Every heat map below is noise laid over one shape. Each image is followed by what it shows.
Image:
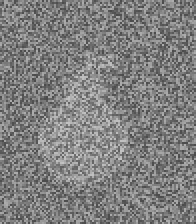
light pear
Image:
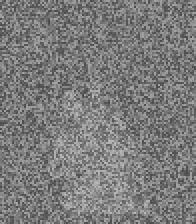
light chess knight
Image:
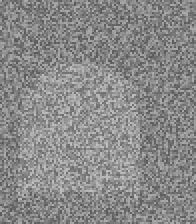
light ghost
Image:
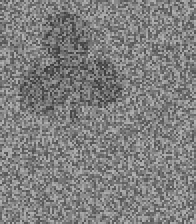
dark club
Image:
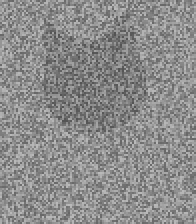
dark cat's head
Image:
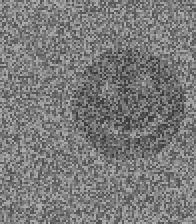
dark smiling face
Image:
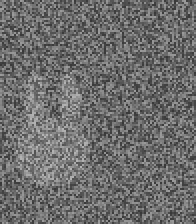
light rabbit's head
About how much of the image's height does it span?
half
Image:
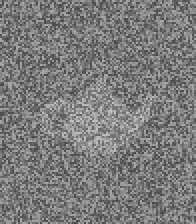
light teapot
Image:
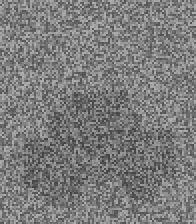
dark car
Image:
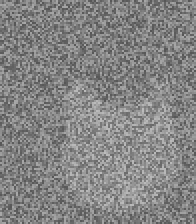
light cat's head
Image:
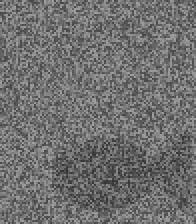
dark fish
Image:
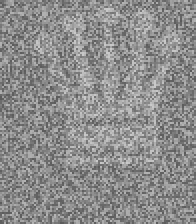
light chess queen
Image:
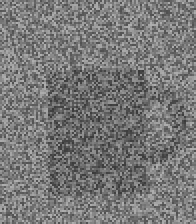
dark cup
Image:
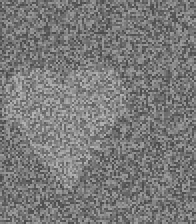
light heart
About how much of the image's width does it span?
two thirds
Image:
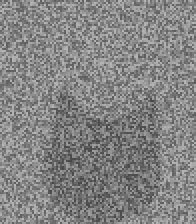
dark cat's head
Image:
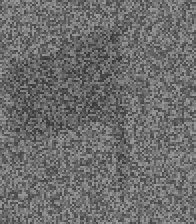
dark flag
